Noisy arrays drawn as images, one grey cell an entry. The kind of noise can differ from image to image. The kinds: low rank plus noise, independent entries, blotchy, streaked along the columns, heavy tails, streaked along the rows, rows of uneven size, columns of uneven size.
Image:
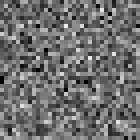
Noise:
independent entries
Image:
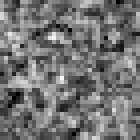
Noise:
blotchy
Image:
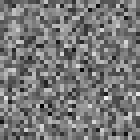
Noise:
independent entries
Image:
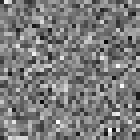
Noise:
independent entries
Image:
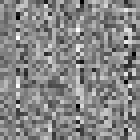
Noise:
columns of uneven size
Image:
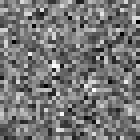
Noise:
independent entries
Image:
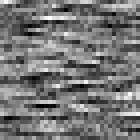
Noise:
streaked along the rows
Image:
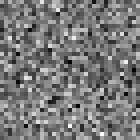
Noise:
independent entries
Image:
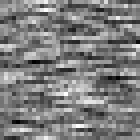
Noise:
streaked along the rows
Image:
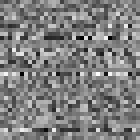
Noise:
rows of uneven size
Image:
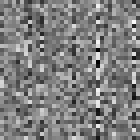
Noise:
columns of uneven size
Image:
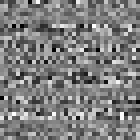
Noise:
rows of uneven size
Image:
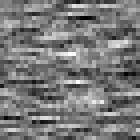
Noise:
streaked along the rows
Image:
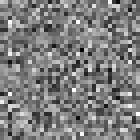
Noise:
low rank plus noise
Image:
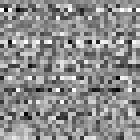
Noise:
rows of uneven size
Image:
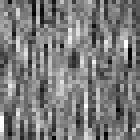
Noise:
streaked along the columns
